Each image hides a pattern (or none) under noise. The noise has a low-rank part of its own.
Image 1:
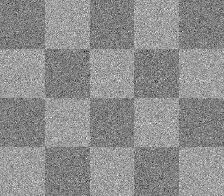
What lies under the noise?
a checkerboard
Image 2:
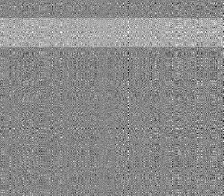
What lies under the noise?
one band of rows
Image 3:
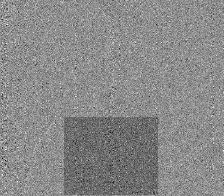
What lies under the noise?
one block
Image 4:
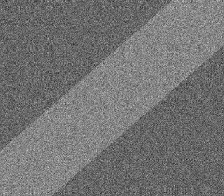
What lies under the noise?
a diagonal band
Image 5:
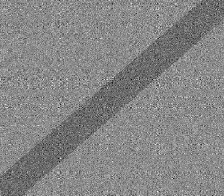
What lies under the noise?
a diagonal band
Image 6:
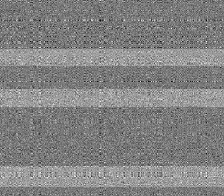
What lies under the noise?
bands of rows
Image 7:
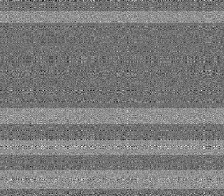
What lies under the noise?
bands of rows
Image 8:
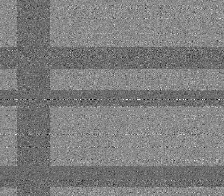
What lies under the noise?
bands of rows crossing bands of columns
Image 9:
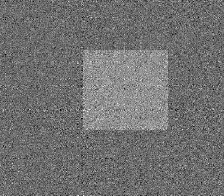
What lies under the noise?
one block
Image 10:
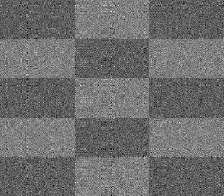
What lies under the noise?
a checkerboard
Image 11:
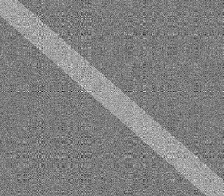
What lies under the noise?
a diagonal band
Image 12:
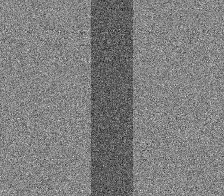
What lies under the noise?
one band of columns
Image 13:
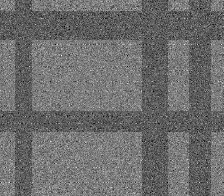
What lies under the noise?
bands of rows crossing bands of columns
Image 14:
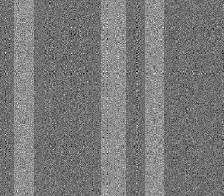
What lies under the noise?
bands of columns
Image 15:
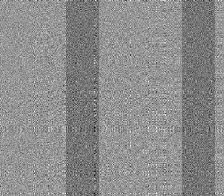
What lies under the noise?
bands of columns
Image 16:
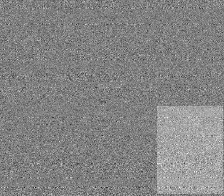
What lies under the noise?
one block
